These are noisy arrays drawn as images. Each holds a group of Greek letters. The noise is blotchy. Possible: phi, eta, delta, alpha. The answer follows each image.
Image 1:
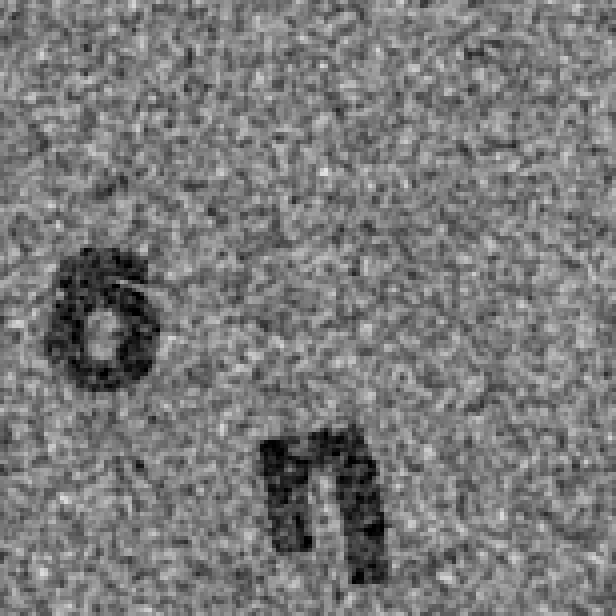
middle left: delta; bottom middle: eta
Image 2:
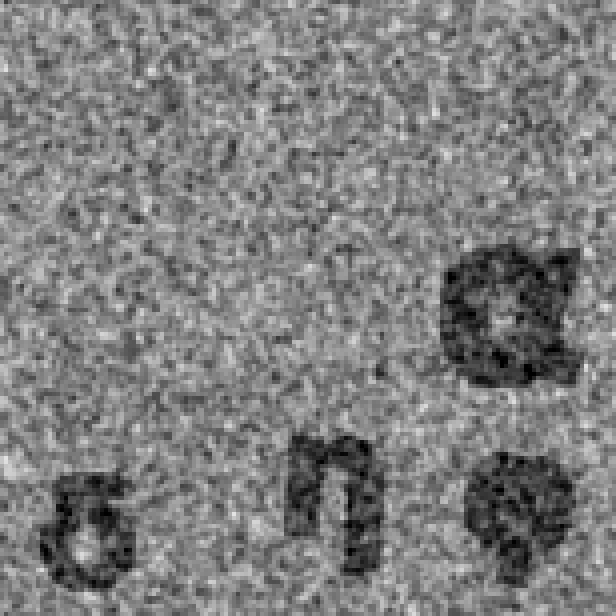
middle right: alpha; bottom left: delta; bottom middle: eta; bottom right: phi
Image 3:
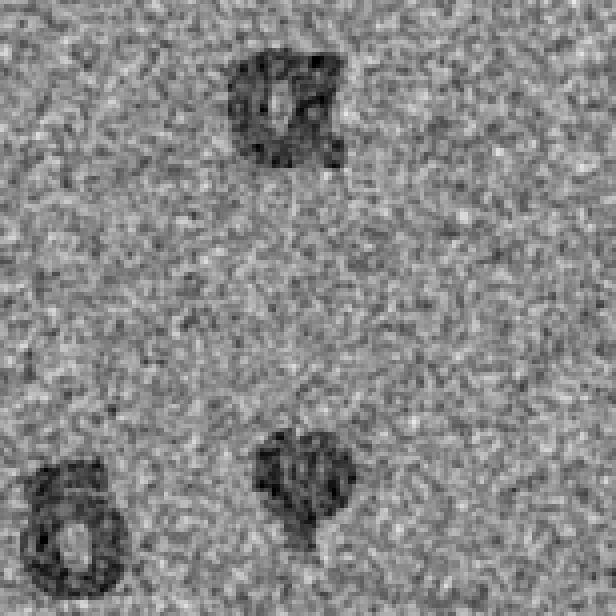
top middle: alpha; bottom left: delta; bottom middle: phi
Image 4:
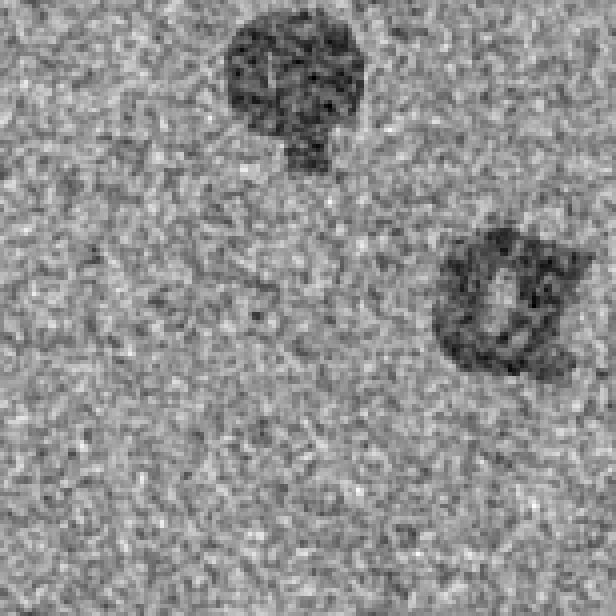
top middle: phi; middle right: alpha
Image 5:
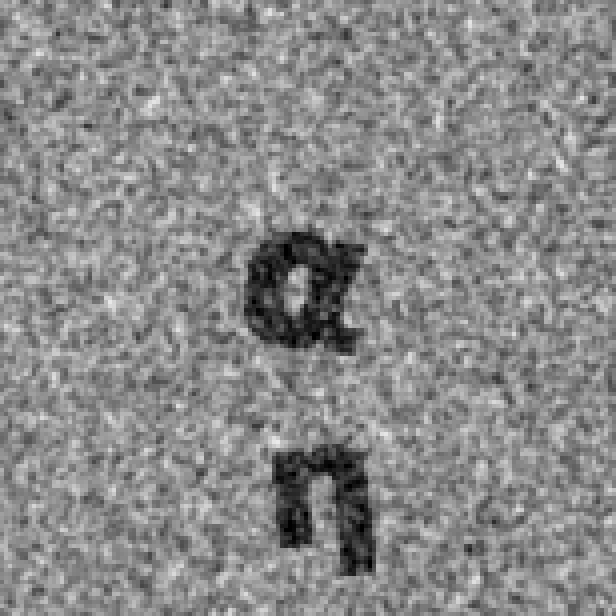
centre: alpha; bottom middle: eta
